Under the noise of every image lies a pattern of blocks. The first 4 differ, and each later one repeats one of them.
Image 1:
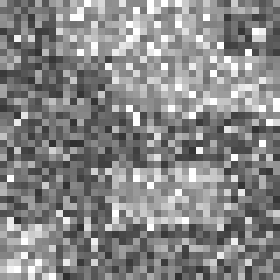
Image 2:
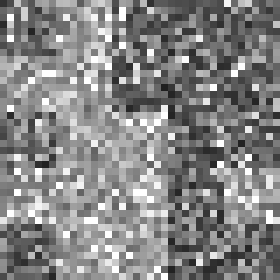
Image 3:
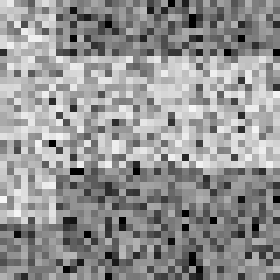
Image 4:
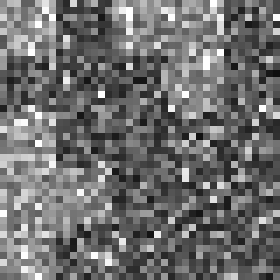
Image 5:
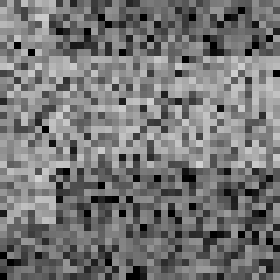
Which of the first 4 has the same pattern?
3
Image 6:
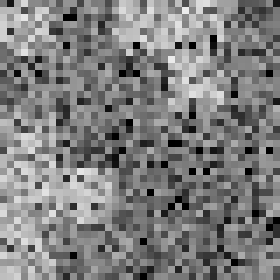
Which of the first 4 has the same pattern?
4
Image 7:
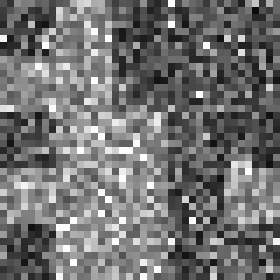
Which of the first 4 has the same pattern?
2
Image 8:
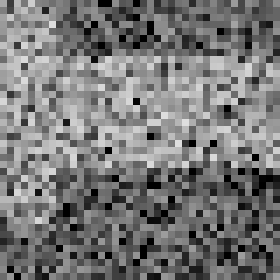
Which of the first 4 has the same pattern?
3
